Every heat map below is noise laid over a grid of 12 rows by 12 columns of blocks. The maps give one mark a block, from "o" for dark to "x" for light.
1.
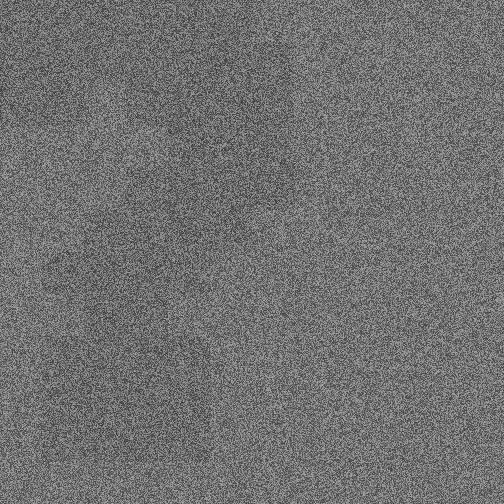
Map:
ooooooxxxxxx
oooooooxxxxx
ooxooooxxxxx
xxxxoooxxxxx
xxxooooxxxxx
xxooooxxxxxx
xooooxxxxxxx
xxooxxxxxxxx
xooooxxxxxxx
xooooxxxxxxx
xooooxxxxxxx
xxxxxxxxxxxx
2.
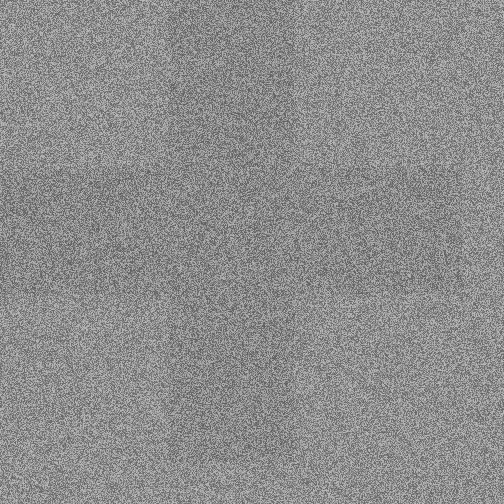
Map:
xxxxoooxxxxx
xxxxoooxxxxx
xxxxoooxxxxx
xxxxoooxxxxx
ooooooooooox
ooooooooooox
ooooooooooox
xxxxoooxxxxx
xxxxoooxxxxx
xxxxoooxxxxx
xxxxoooxxxxx
xxxxxxxxxxxx
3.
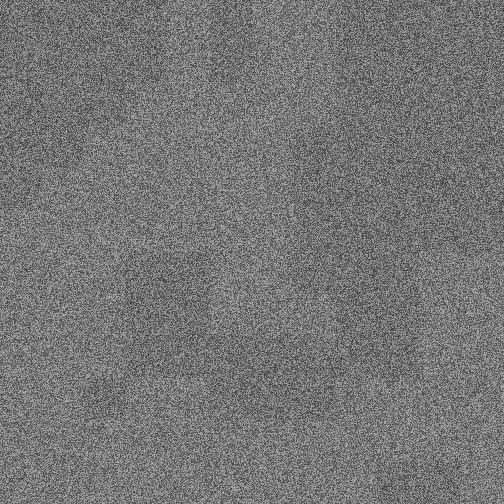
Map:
ooooxoxxoooo
ooooxoxxoooo
oooxxxxxoooo
ooxxxxxooooo
oxxxxxxooooo
xxxxxxxooooo
xxxooxxoooxx
xxxooxxxooxx
xxxoooooooxx
xxoxxoooxxxx
xxxxxxxxxxxx
xxxxxxxxxoox
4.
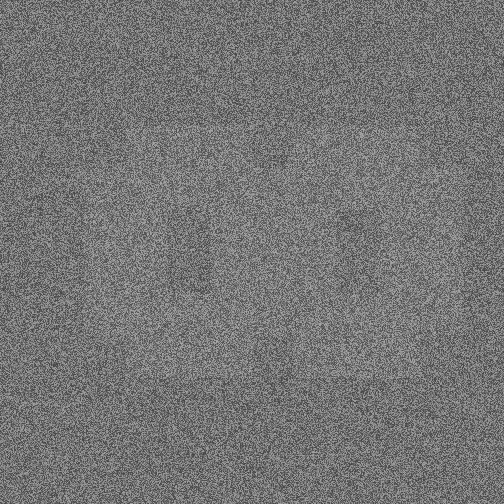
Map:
oooooooooooo
oooooooooooo
oooooooooooo
oooxxxoxxxoo
ooxxxxxxxxxo
ooxxoxxxoxxo
ooxxoxxxoxxo
ooxxxxxxxxxo
oooxxxoxxxoo
oooooooooooo
oooooooooooo
oooooooooooo
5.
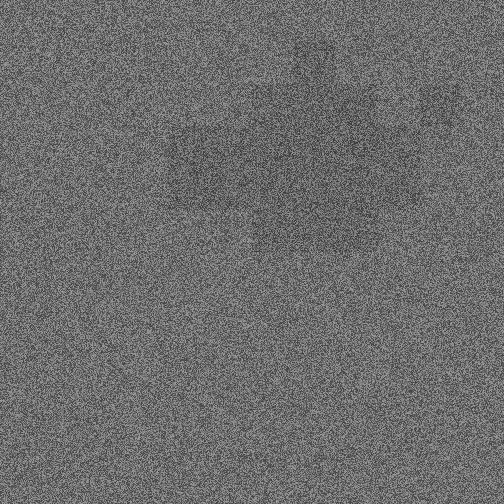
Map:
xxxxxxxxxxxx
xxxxxxxoxxxx
xxxxxxoooxox
xxxxooooooxx
xxxxooooooxx
xxxxxxoooxxx
xxxxxxxxxxxx
xxxxxxxxxxxx
xxxxxxxxxxxx
xxxxxxxxxxxx
xxxxxxxxxxxx
xxxxxxxxxxxx
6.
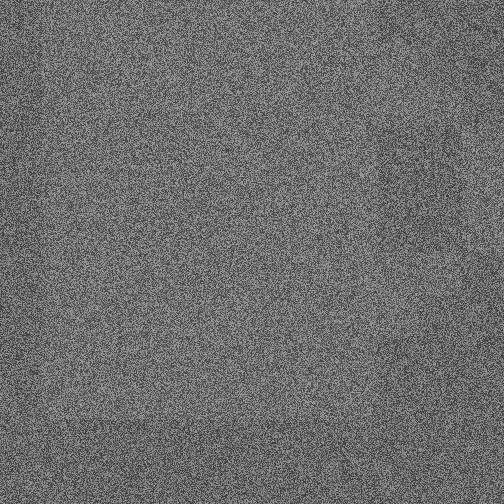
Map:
oxxxxxxxxooo
oxxxxxxxxxoo
oxxxxxxxxxxo
oxxxxxxxxoox
oxxxxxxxxoox
oxxxxxxxxoox
oxxxxxxxxxxo
oxxxxxxxxxoo
oxxxxxxxxooo
oxxxxxxxxooo
oooooooooooo
oooooooooooo
